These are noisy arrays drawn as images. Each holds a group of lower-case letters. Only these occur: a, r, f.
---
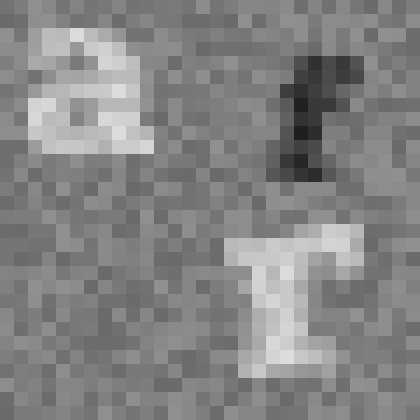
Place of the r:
bottom right
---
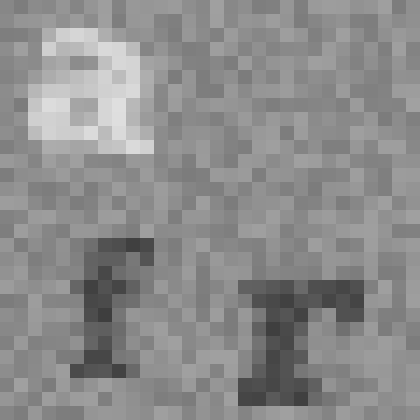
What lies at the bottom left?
f
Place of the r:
bottom right
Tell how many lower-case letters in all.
3
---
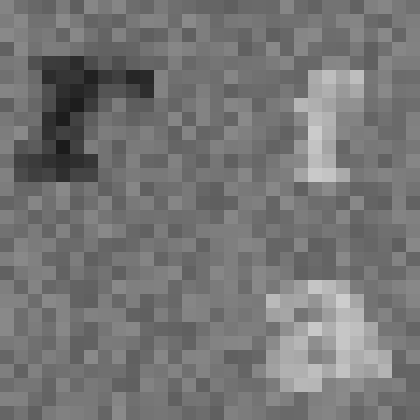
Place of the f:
top right
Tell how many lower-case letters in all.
3
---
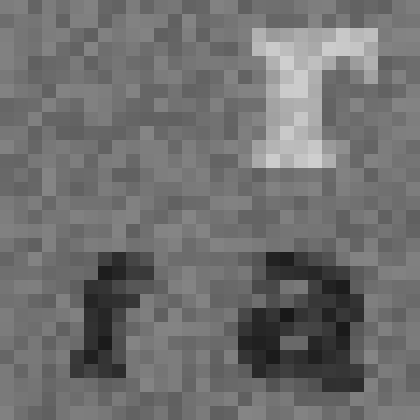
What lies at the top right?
r
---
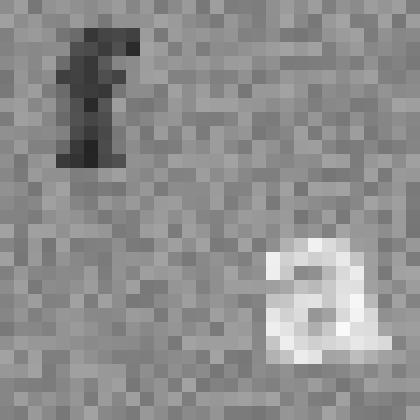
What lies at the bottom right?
a
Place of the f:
top left
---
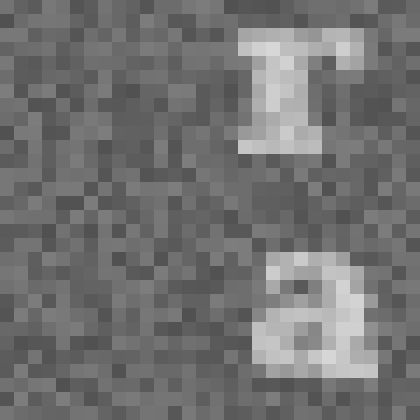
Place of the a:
bottom right
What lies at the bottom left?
nothing
